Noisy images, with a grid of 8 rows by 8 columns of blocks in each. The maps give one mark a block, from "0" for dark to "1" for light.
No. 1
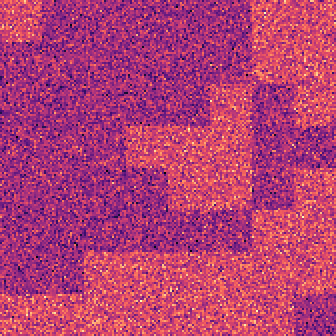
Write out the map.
10000011
00000011
00000101
00011100
00001101
00000011
00111111
11111110
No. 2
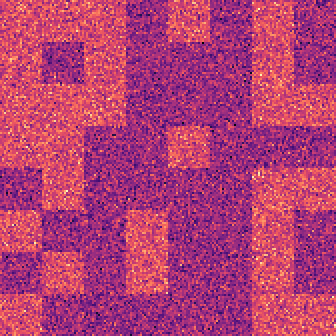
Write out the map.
11101010
10100010
11100011
11001000
01000011
10010010
01010010
10000011
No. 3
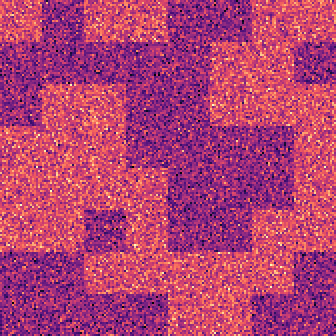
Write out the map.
10110011
00000110
01100111
11100001
11110001
11010011
00111110
00001100
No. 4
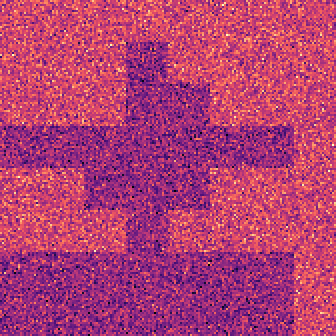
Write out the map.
11111111
11101111
11100111
00000001
11000111
11101111
00000001
00000001
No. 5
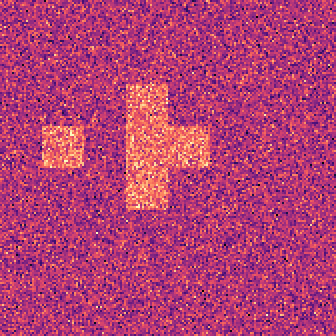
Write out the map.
00000000
00000000
00010000
01011000
00010000
00000000
00000000
00000000
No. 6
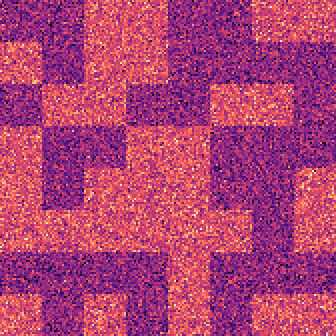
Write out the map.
00110011
10110000
01100110
10011000
10111001
11111101
00001000
10101011
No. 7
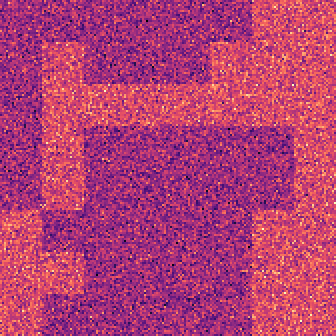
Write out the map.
00000011
01000111
01111111
01000001
01000001
10000011
11000011
10000011
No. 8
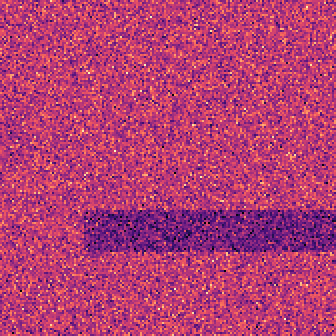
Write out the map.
11111111
11111111
11111111
11111111
11111111
11000000
11111111
11111111
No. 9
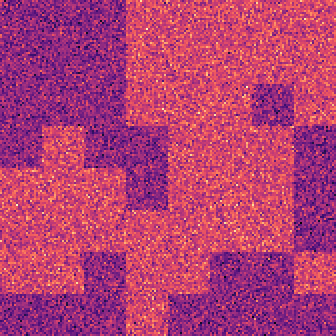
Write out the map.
00011111
00011111
00011101
01001110
11101110
11111110
11011001
00010000
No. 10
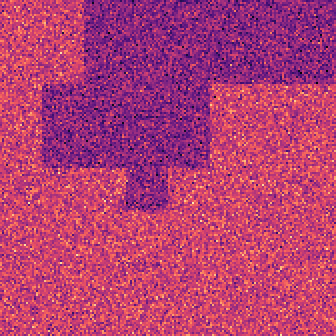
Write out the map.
11000000
11000000
10000111
10000111
11101111
11111111
11111111
11111111
